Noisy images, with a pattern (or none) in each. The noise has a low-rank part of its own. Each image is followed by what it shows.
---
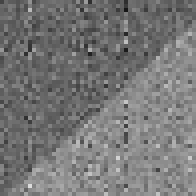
a sharp edge
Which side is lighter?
bottom right
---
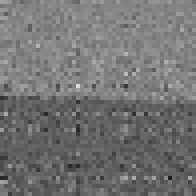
a sharp edge
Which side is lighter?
top
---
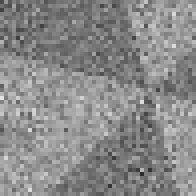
spokes from one point
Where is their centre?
middle right
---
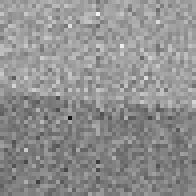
a sharp edge
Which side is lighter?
top
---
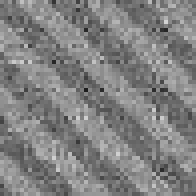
diagonal stripes
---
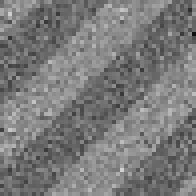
diagonal stripes
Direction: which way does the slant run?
bottom left to top right
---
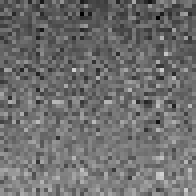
a smooth slope
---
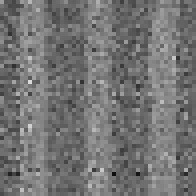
vertical stripes
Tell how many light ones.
3
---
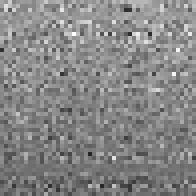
a smooth slope
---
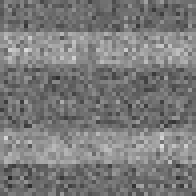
horizontal stripes
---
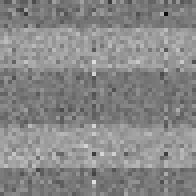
horizontal stripes
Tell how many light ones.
2
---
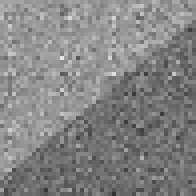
a sharp edge
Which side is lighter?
top left
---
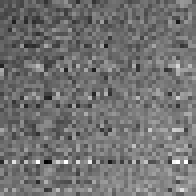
a smooth slope
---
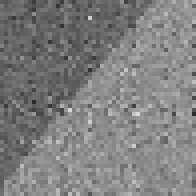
a sharp edge
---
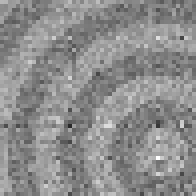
rings round one point
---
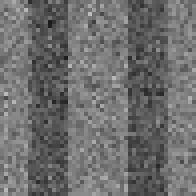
vertical stripes
